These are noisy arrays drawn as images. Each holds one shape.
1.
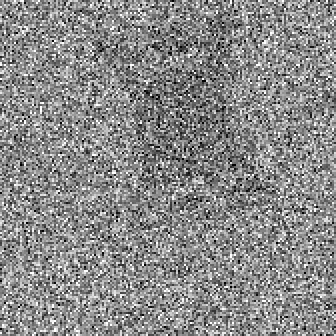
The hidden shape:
chess rook
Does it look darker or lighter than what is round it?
darker
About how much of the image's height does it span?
two thirds
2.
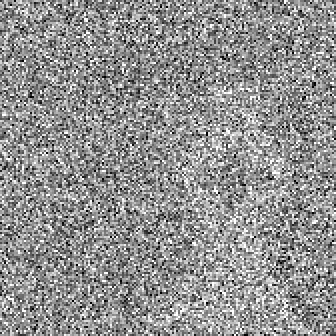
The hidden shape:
chess bishop
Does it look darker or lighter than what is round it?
lighter
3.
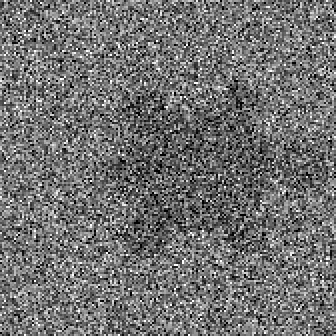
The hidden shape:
turtle
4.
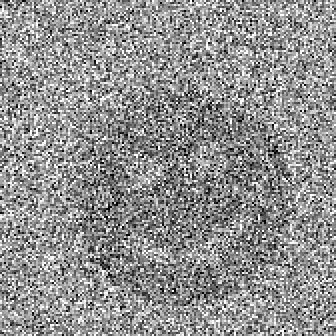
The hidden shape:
smiling face
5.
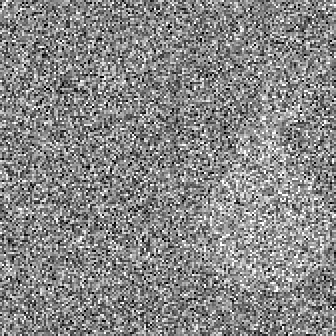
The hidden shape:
pear
